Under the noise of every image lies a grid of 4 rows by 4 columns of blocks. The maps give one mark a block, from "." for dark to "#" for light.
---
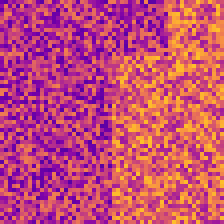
. . . #
. . # #
. . # #
. . # #
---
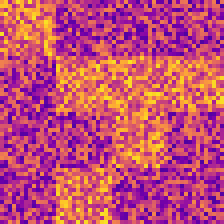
# . . .
. # # #
. . # .
. # . .
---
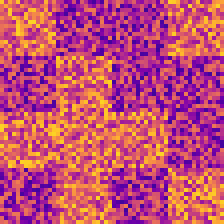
# . . #
. # . .
# # # .
. # . #
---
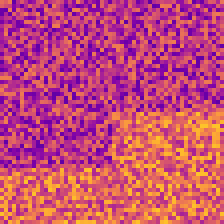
. . . .
. . . .
. . # #
# # # #
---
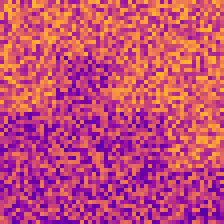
# # # #
# . # #
. . . #
. . . .
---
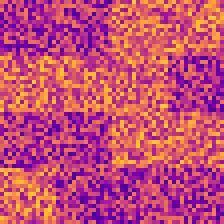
. . # #
# # # .
. . # #
# . . .
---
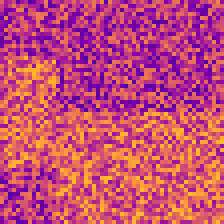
. . . .
# . . .
# # # #
. # # #
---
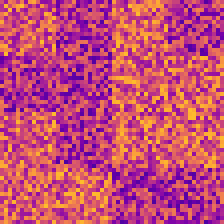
# . # .
. . # #
# . # #
# # . .
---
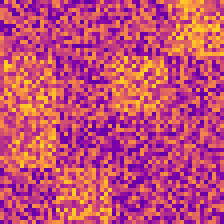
. . . #
# . # .
# . . .
. # . .
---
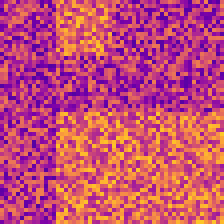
. # . .
. . . .
. # # #
. # # #
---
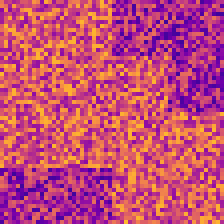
# # . .
# # # .
# # # #
. . # #
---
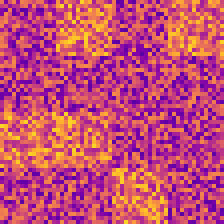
. # . #
. . . .
# # . .
. . # .
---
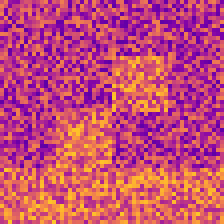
. . . .
. . # .
. # . .
# # # #
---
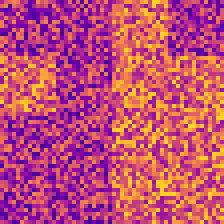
. . # .
# . # #
. . # #
. . # #
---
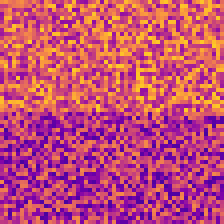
# # # #
# # # #
. . . .
. . . .
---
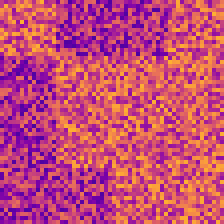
# . . #
. # # #
. # # #
. . # #
